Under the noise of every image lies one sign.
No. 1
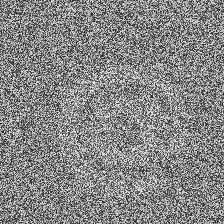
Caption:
light at sign
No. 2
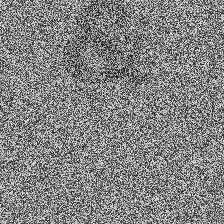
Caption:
dark ampersand, top middle
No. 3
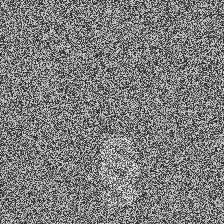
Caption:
light section sign, bottom middle
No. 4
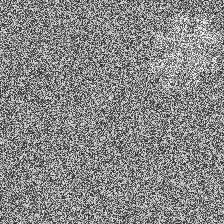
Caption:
light hash sign, top right
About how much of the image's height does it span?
a third
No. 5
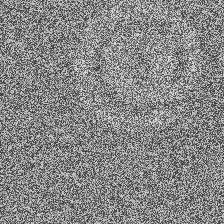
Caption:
light at sign
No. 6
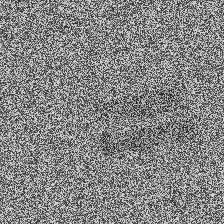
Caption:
dark equals sign
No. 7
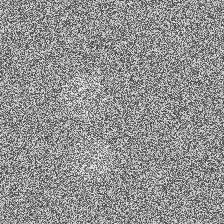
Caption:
light colon
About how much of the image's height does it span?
half
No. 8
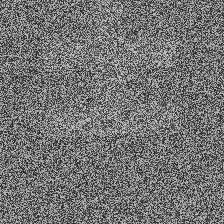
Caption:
light plus-minus sign
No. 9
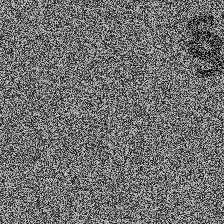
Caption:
dark section sign, top right
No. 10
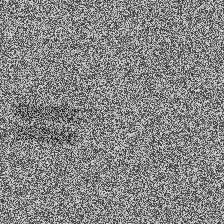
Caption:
dark equals sign, middle left
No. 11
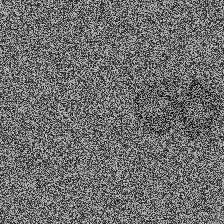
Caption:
dark infinity sign, middle right
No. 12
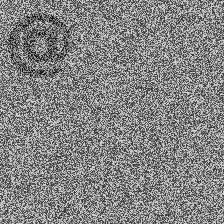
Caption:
dark at sign, top left
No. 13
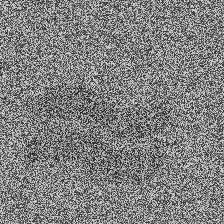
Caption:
dark approximately sign
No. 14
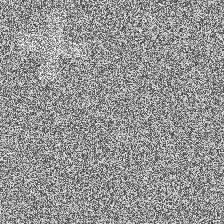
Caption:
light plus sign, top left
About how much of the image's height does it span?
a third
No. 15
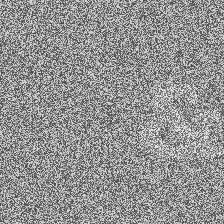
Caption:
light ampersand, middle right
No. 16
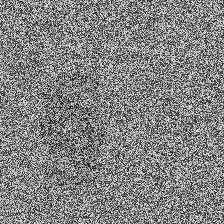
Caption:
dark section sign
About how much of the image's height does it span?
half
